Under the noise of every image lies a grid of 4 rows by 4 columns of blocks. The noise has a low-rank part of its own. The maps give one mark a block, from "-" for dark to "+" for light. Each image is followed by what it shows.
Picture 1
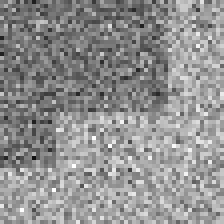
---+
---+
-+++
++++
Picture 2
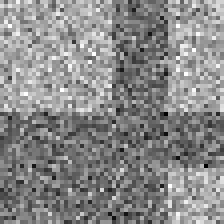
++-+
++-+
----
---+
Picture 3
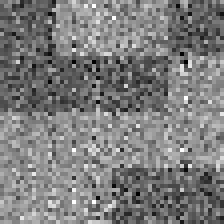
-++-
---+
++++
++--
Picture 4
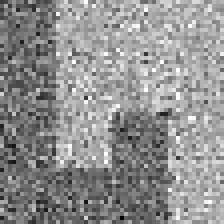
-+++
-+++
-+-+
---+
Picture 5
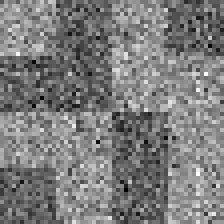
+-+-
--++
++-+
-+-+
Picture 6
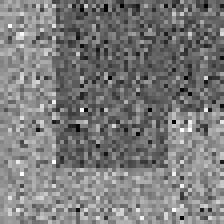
+---
+---
+--+
++++
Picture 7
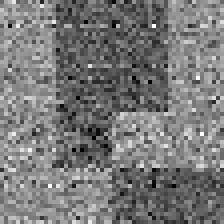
+--+
+--+
+-++
++--
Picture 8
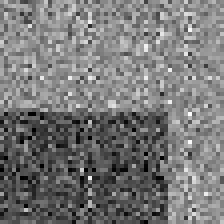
++++
++++
---+
---+
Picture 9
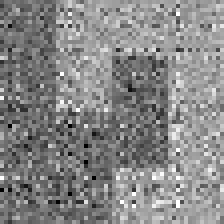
-+++
-+-+
---+
--++
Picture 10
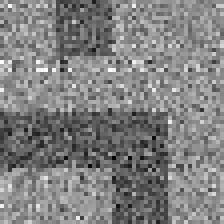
+-++
++++
---+
++-+
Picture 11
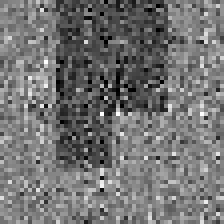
+--+
+--+
+-++
++++
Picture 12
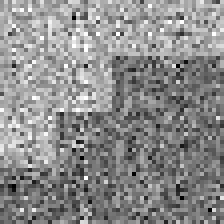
++++
++--
+---
----
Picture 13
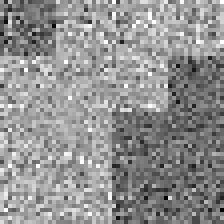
-+++
+++-
++--
++--
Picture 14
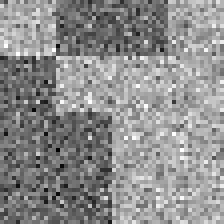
+--+
-+++
--++
--++
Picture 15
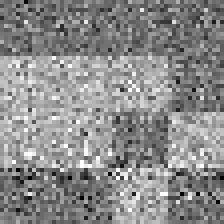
----
+++-
++-+
--+-
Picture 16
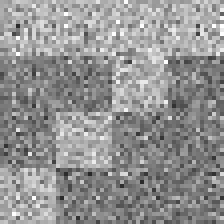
++++
--+-
-+--
+---
